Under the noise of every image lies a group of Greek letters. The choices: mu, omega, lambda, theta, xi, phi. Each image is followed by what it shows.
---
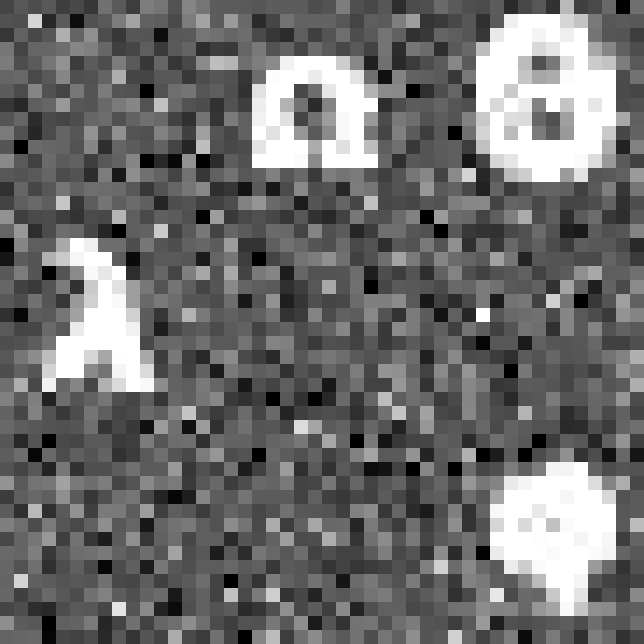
top middle: omega; top right: theta; middle left: lambda; bottom right: phi
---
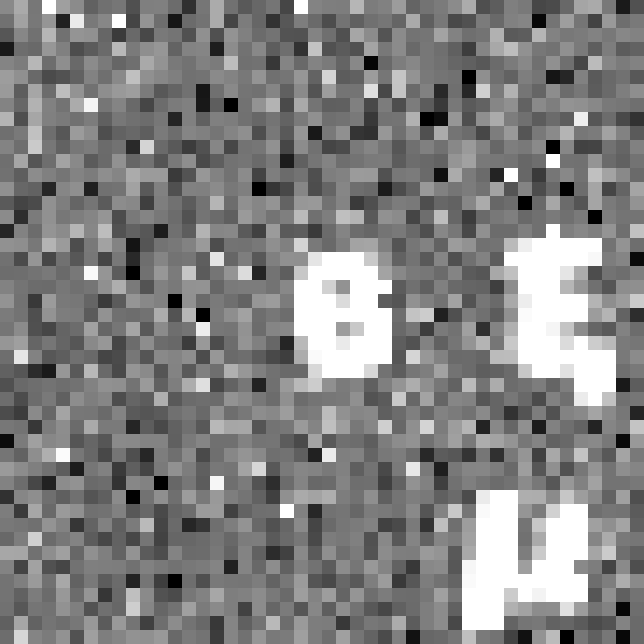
centre: theta; middle right: xi; bottom right: mu
